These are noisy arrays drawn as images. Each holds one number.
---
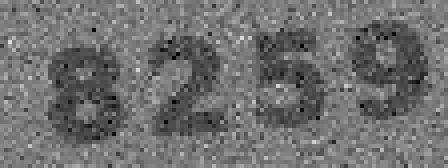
8259
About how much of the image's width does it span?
nearly all
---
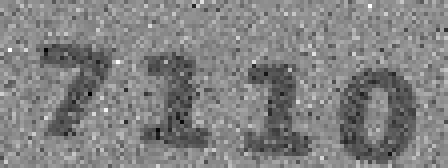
7110
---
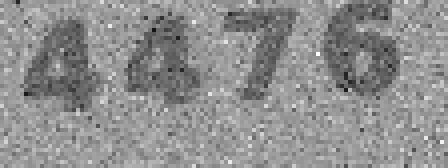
4476
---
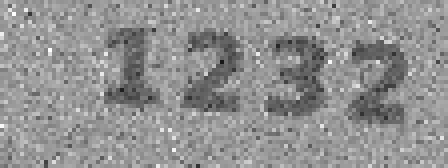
1232
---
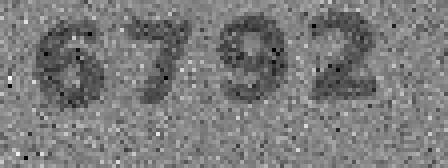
6792
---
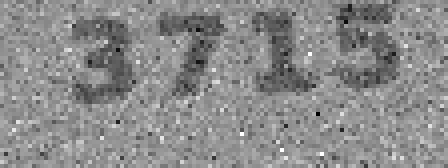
3715
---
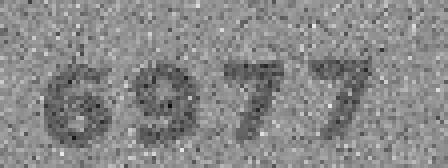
6977
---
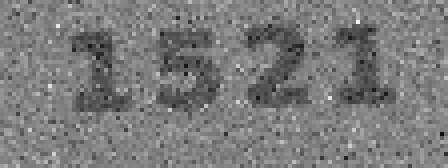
1521
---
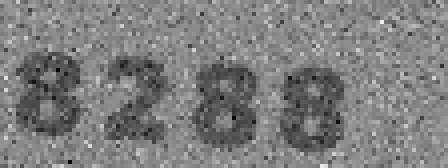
8288
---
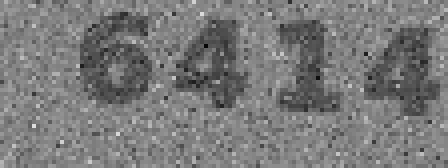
6414
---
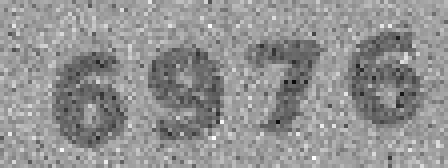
6976
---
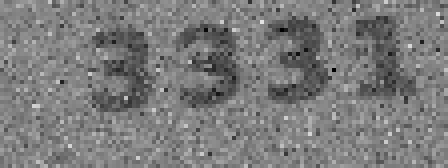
3331
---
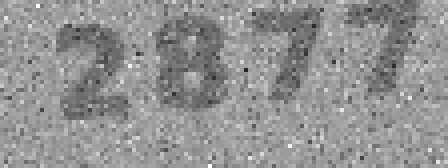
2877
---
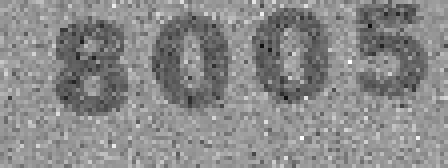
8005
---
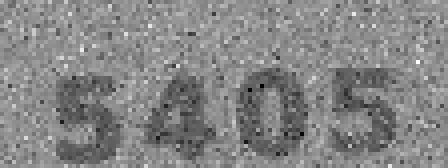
5405
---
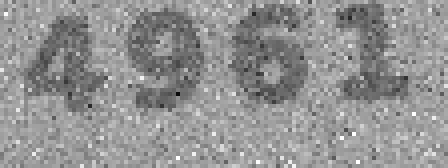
4961
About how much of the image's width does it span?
nearly all
